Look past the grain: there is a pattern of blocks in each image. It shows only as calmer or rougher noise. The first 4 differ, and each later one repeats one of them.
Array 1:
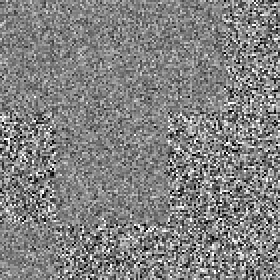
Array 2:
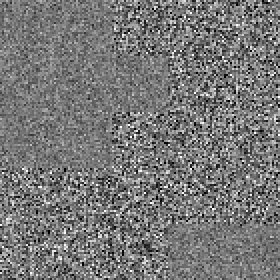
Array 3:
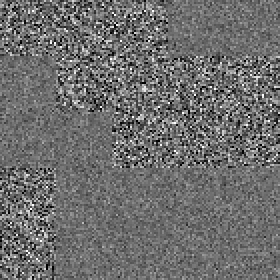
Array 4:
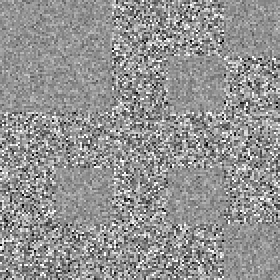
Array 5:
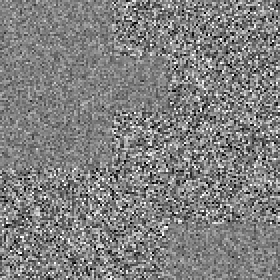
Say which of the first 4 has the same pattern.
2
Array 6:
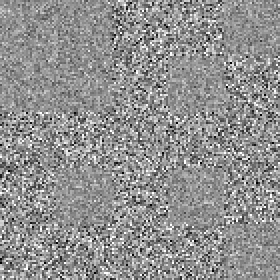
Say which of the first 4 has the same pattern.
4
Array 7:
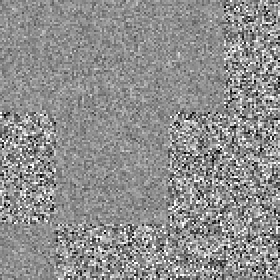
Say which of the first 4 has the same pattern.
1
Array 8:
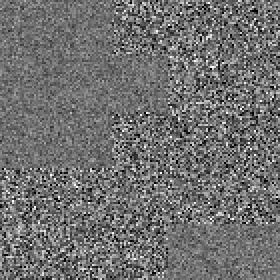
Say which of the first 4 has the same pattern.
2
